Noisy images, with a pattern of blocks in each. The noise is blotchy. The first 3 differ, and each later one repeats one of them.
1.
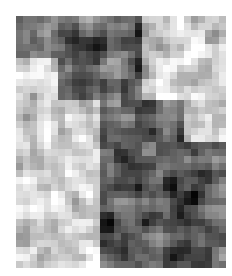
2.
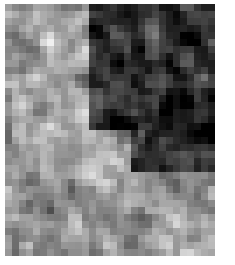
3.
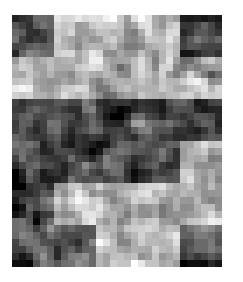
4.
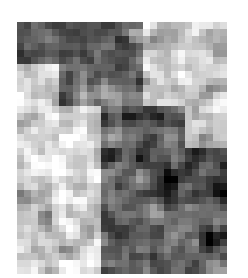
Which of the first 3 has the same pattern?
1
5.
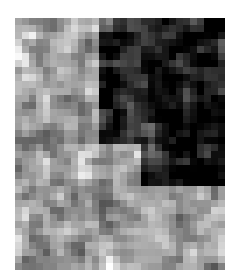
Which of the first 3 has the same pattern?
2
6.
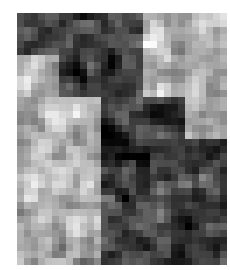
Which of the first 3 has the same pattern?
1
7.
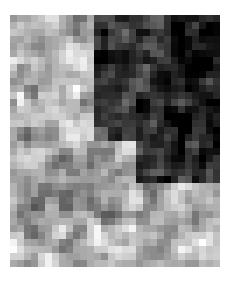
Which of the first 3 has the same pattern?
2
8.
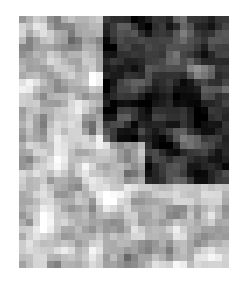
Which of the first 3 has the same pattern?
2
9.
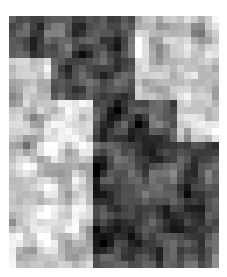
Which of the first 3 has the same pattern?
1
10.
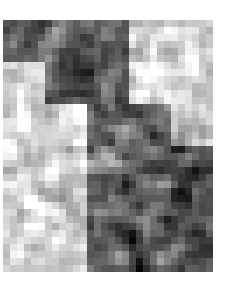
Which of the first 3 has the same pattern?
1
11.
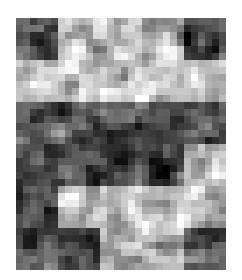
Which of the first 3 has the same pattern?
3
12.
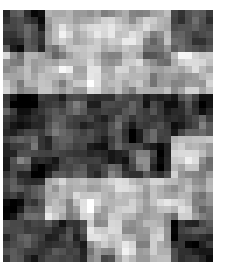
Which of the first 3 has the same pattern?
3
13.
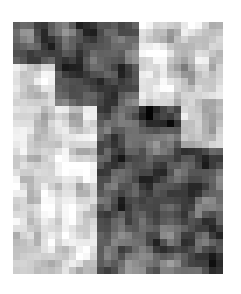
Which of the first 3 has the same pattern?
1
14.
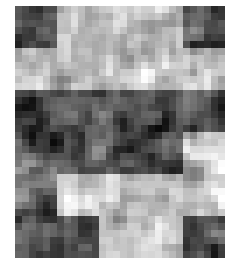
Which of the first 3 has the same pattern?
3
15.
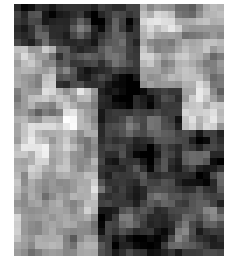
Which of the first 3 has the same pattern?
1
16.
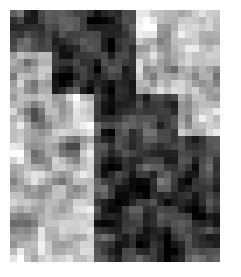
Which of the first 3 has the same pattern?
1
